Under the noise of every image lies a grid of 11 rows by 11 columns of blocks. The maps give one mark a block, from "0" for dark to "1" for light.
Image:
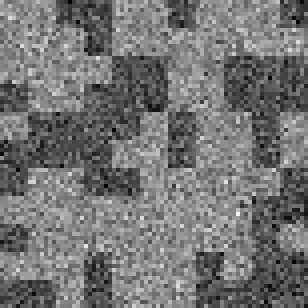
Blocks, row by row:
11001101110
11101111111
11110011000
01100011000
10000101101
00001101101
01100111110
11111111100
01111111101
11101110100
00101110000
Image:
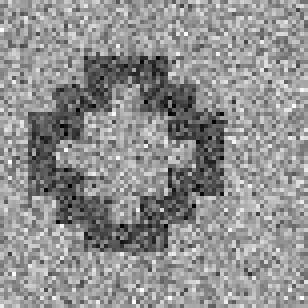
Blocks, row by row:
11111111111
11111111111
11100011111
11001001111
10011100111
10111110111
10011100111
11001001111
11100011111
11111111111
11111111111
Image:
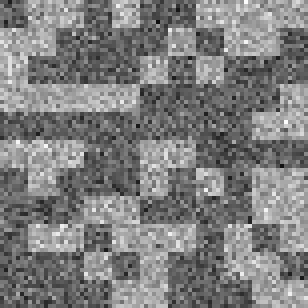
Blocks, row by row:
01101001111
11000010110
10000101000
11111000001
00000000011
11100110000
01000101011
00011000011
01101110101
00010100110
00001100011
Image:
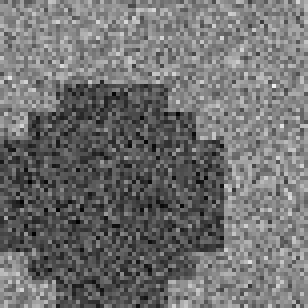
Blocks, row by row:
11111111111
11111111111
11111111111
11000011111
10000001111
00000000111
00000000111
00000000111
00000000111
10000001111
11000011111
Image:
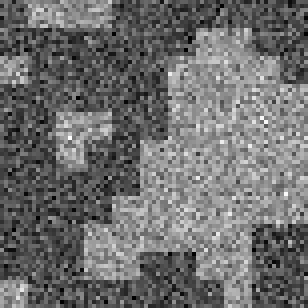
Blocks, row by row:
01110000000
00000001100
10000011110
00000011111
00110011111
00100111111
00000111111
00001111111
00011111100
00011001100
10000000100
